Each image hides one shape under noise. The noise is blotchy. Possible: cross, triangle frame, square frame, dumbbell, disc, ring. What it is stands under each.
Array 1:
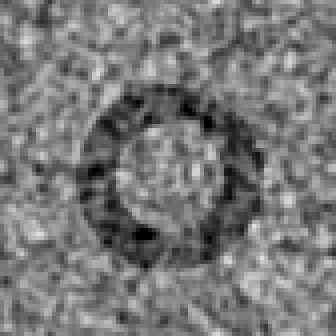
ring
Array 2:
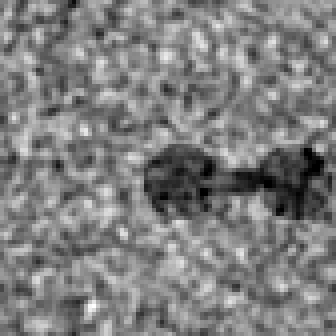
dumbbell
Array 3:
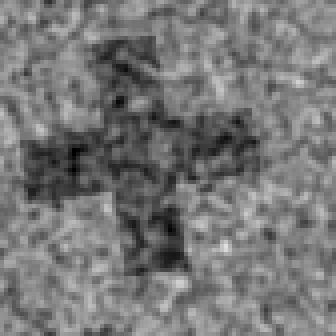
cross
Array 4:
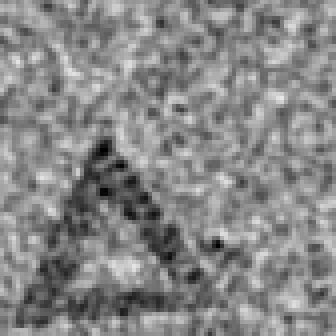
triangle frame
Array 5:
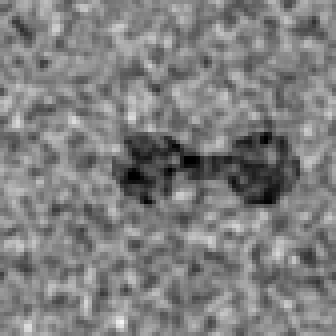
dumbbell
